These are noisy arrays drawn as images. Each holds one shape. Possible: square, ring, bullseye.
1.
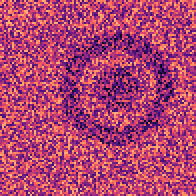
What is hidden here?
dark bullseye
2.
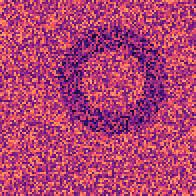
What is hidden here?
dark ring
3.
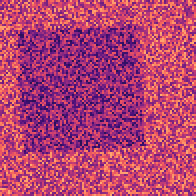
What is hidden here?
dark square
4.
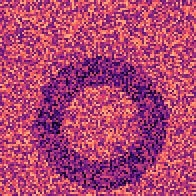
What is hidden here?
dark ring
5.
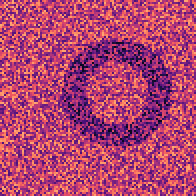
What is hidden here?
dark ring
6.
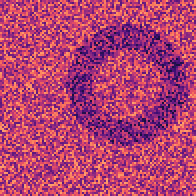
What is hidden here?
dark ring
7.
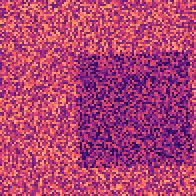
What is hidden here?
dark square
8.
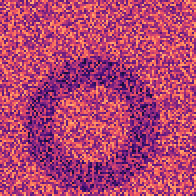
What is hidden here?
dark ring
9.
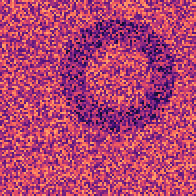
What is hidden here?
dark ring
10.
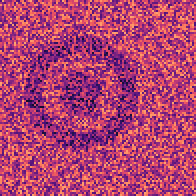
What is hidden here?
dark bullseye
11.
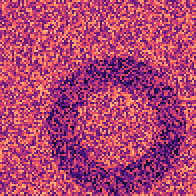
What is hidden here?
dark ring
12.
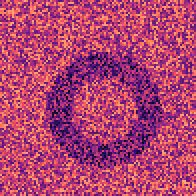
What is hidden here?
dark ring
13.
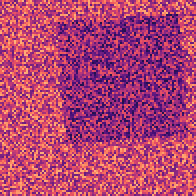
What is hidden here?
dark square
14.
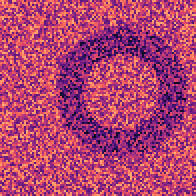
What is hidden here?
dark ring
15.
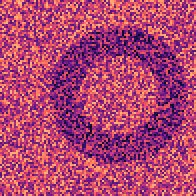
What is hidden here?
dark ring
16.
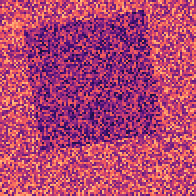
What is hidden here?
dark square
